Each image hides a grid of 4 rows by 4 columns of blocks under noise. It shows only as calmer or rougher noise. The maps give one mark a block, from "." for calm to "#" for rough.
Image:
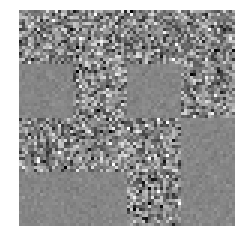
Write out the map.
# # # #
. # . #
# # # .
. . # .
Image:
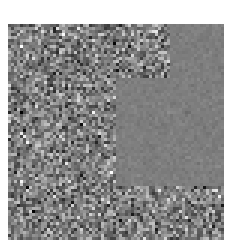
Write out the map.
# # # .
# # . .
# # . .
# # # #
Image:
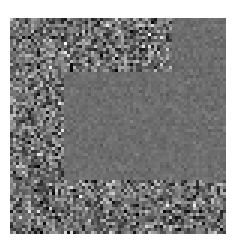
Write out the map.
# # # .
# . . .
# . . .
# # # #
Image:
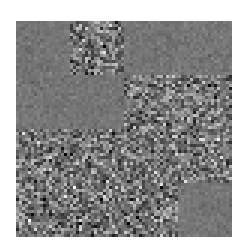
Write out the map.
. # . .
. . # #
# # # #
# # # .
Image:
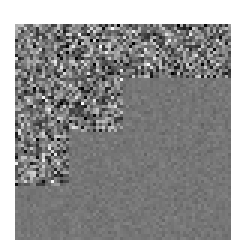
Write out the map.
# # # #
# # . .
# . . .
. . . .
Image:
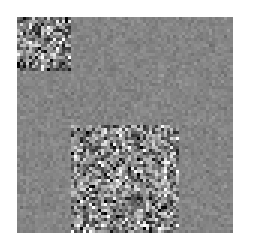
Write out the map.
# . . .
. . . .
. # # .
. # # .
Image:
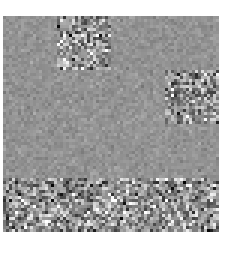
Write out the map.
. # . .
. . . #
. . . .
# # # #
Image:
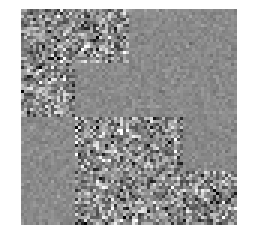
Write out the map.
# # . .
# . . .
. # # .
. # # #
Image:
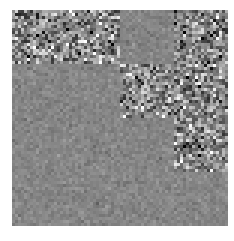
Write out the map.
# # . #
. . # #
. . . #
. . . .
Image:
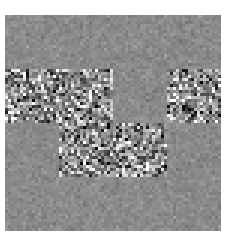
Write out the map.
. . . .
# # . #
. # # .
. . . .
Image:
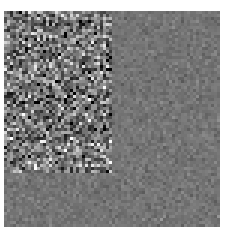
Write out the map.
# # . .
# # . .
# # . .
. . . .
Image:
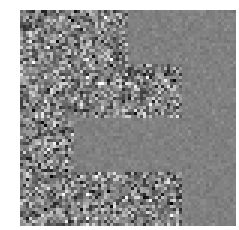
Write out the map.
# # . .
# # # .
# . . .
# # # .
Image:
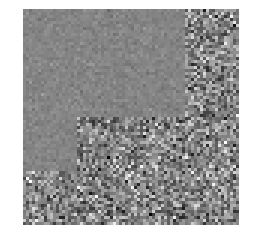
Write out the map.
. . . #
. . . #
. # # #
# # # #
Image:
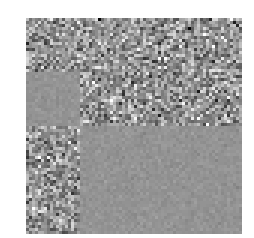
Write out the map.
# # # #
. # # #
# . . .
# . . .
